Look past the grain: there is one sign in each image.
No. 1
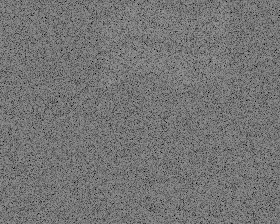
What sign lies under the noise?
approximately sign
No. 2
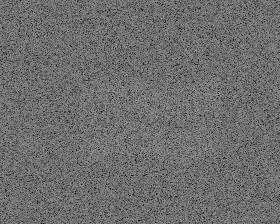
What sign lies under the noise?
approximately sign
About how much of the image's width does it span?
half
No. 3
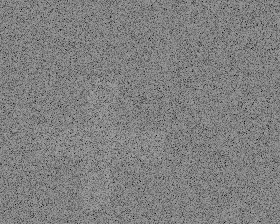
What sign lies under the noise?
plus sign
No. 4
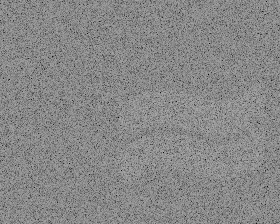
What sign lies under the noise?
approximately sign
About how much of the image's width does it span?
half
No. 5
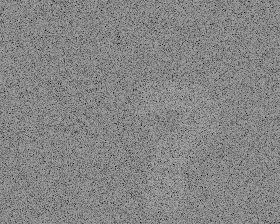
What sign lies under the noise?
question mark
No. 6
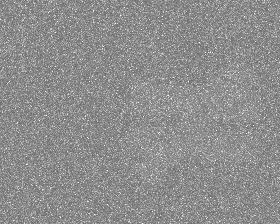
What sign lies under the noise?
not-equal sign
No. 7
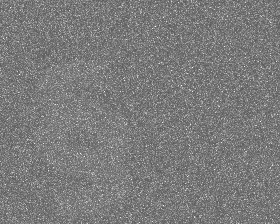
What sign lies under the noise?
section sign
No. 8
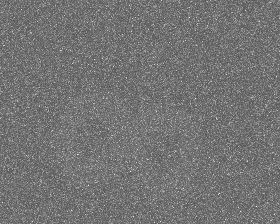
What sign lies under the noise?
infinity sign
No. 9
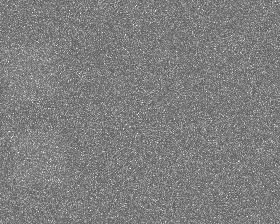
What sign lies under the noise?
colon
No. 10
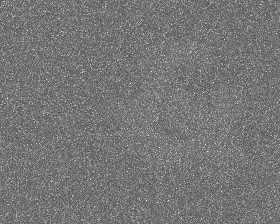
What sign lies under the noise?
ampersand
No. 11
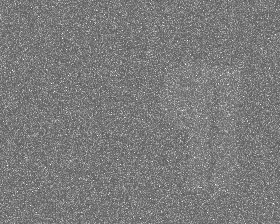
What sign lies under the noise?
pilcrow
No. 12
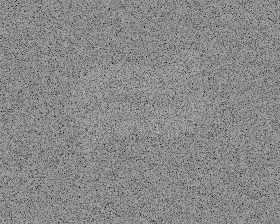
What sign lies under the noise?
approximately sign
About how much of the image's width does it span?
half
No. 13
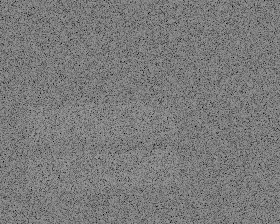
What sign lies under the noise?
equals sign
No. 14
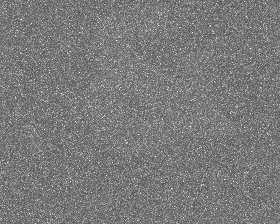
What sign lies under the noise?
ampersand
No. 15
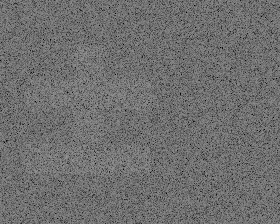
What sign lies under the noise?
plus-minus sign
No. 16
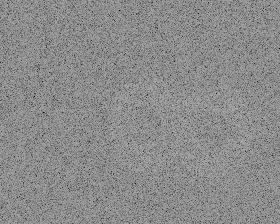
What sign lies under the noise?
infinity sign
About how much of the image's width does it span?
half
